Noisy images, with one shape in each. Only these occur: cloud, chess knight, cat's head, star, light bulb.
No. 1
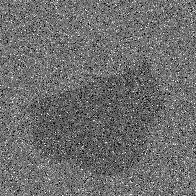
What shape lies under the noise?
cloud
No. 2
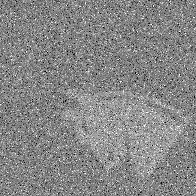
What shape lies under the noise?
chess knight
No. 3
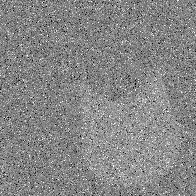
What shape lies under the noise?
cat's head
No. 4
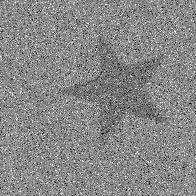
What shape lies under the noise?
star
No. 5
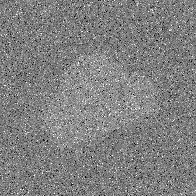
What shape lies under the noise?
cloud
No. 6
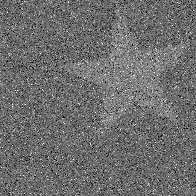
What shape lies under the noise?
star
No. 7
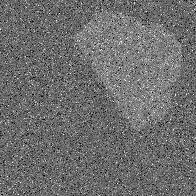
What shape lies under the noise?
cloud
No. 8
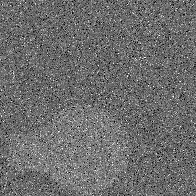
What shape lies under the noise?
light bulb
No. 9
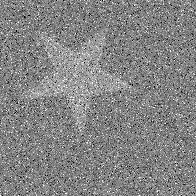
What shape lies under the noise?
star
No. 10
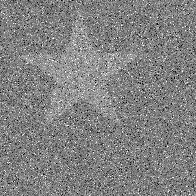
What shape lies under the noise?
star
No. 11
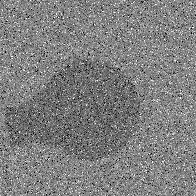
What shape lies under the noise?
light bulb
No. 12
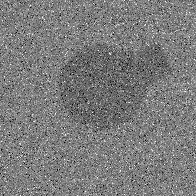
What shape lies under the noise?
light bulb
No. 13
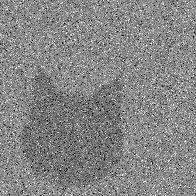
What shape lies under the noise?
cat's head
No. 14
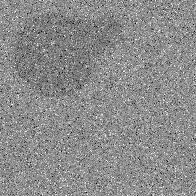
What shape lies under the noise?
light bulb
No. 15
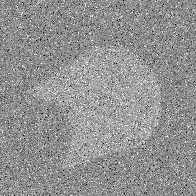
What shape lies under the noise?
cat's head
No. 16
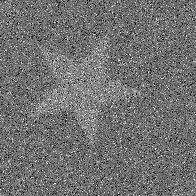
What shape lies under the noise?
star
